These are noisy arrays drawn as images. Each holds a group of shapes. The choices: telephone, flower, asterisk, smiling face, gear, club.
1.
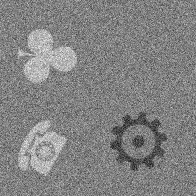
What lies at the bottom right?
gear
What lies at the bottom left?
telephone
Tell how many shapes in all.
3
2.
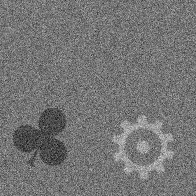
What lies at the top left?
nothing
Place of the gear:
bottom right
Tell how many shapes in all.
2
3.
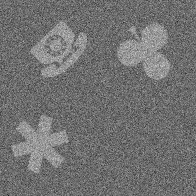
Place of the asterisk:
bottom left
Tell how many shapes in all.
3
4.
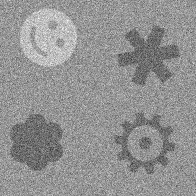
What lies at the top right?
asterisk
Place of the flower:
bottom left
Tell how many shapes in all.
4
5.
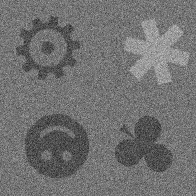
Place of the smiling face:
bottom left
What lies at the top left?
gear
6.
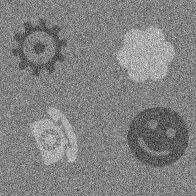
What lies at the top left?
gear
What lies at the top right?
flower
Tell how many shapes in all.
4
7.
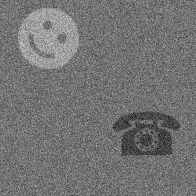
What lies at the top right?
nothing
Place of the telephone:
bottom right
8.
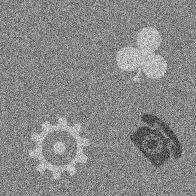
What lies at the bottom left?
gear
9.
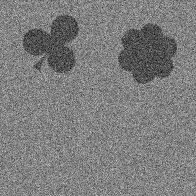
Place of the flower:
top right
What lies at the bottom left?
nothing
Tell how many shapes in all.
2
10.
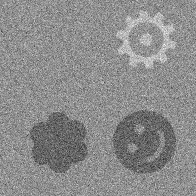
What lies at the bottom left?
flower
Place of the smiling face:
bottom right
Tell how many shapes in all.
3
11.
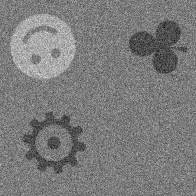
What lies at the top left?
smiling face
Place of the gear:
bottom left
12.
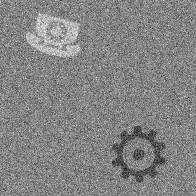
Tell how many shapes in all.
2
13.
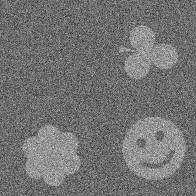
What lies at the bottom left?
flower
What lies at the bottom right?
smiling face
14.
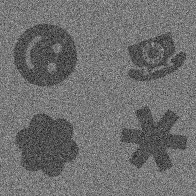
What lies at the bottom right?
asterisk
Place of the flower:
bottom left
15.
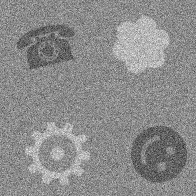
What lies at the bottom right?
smiling face
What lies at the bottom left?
gear
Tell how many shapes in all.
4
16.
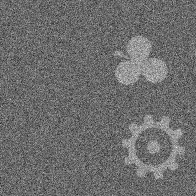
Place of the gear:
bottom right
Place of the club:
top right
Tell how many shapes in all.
2
